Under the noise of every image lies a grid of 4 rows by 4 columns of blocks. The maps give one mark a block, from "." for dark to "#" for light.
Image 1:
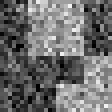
.##.
.##.
...#
..##
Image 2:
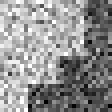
###.
###.
##..
#...
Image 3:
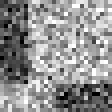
.###
.###
.###
##..
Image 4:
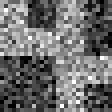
#.#.
###.
..##
..#.
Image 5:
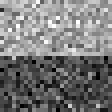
####
####
....
....
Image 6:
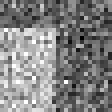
....
##..
##..
##..
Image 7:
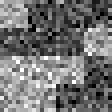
#...
...#
###.
##..
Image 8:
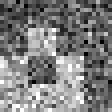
....
.#..
#.#.
###.
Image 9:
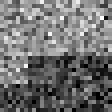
####
####
#...
....
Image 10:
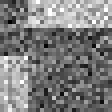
.###
....
#...
#...
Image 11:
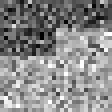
....
..##
####
####
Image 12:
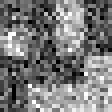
..#.
#.#.
...#
.###
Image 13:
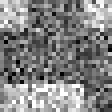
#..#
....
....
###.
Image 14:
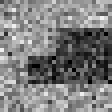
####
##..
#...
####
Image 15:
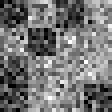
.#.#
#.##
.###
.##.
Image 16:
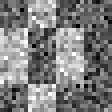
.#..
#.#.
#.#.
.#..
